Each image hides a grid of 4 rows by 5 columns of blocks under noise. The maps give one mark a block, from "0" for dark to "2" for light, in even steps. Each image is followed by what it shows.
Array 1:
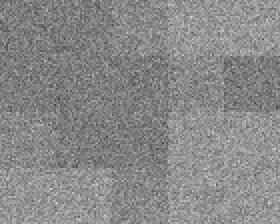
00122
00010
10022
22122
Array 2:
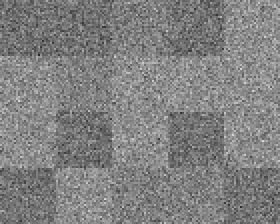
00102
21222
20202
02110
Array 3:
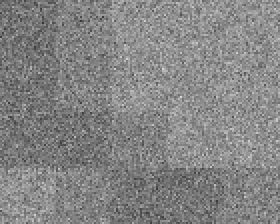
01222
01222
00122
21001
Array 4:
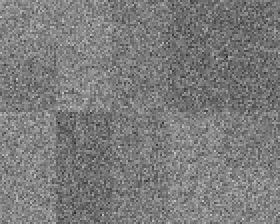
22100
12100
20121
20122
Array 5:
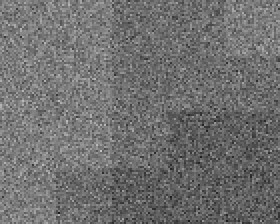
22112
22111
22100
21000
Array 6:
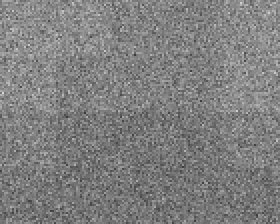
22112
21112
10001
00000
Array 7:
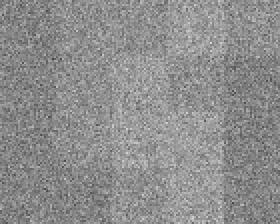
01121
01210
01220
00120
